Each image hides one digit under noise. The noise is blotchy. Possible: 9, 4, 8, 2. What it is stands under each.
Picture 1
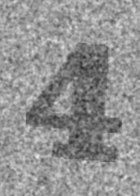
4
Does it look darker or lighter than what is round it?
darker
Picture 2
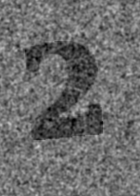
2
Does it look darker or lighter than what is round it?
darker
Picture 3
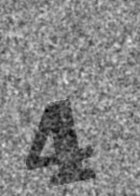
4
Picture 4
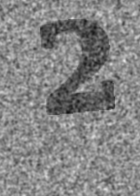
2
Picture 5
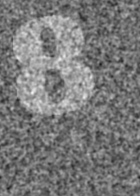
8
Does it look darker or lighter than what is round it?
lighter
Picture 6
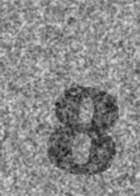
8
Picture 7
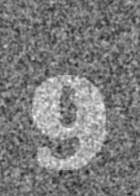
9
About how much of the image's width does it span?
half
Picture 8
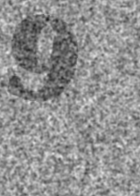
9
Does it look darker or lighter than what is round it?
darker
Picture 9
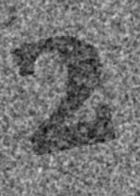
2
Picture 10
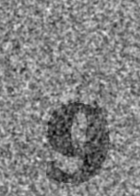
9
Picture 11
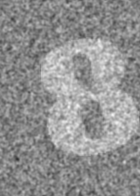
8
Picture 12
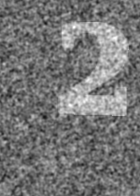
2
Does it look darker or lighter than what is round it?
lighter
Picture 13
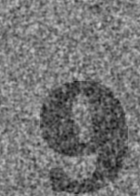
9
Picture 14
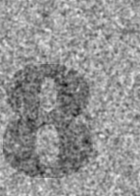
8
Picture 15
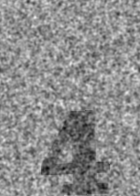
4
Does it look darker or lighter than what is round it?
darker
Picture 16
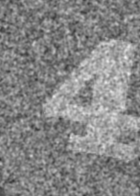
4
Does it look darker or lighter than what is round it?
lighter
